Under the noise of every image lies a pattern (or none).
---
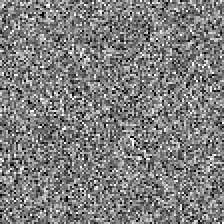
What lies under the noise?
only noise
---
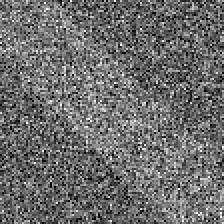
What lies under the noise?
a diagonal band
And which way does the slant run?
top left to bottom right
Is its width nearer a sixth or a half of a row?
a half
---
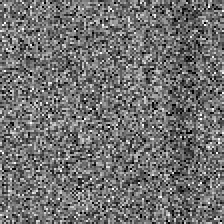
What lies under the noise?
one band of columns
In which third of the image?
right
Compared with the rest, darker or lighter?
darker
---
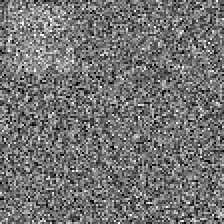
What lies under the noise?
one block
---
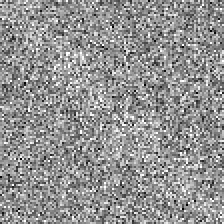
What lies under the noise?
blocks along the diagonal
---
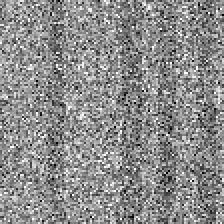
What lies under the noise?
bands of columns
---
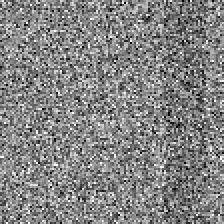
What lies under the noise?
one band of columns
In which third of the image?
right
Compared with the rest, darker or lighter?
darker
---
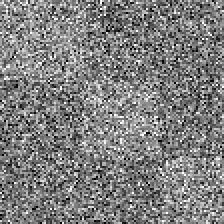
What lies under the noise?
blocks along the diagonal
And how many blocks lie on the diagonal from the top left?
3
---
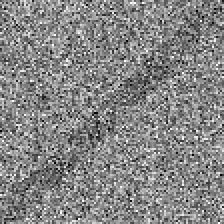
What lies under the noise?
a diagonal band
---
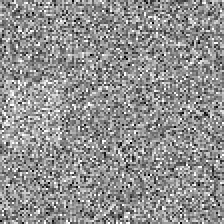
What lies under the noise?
one block
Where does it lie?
middle left
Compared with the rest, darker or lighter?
lighter
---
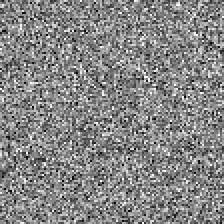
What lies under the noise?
only noise
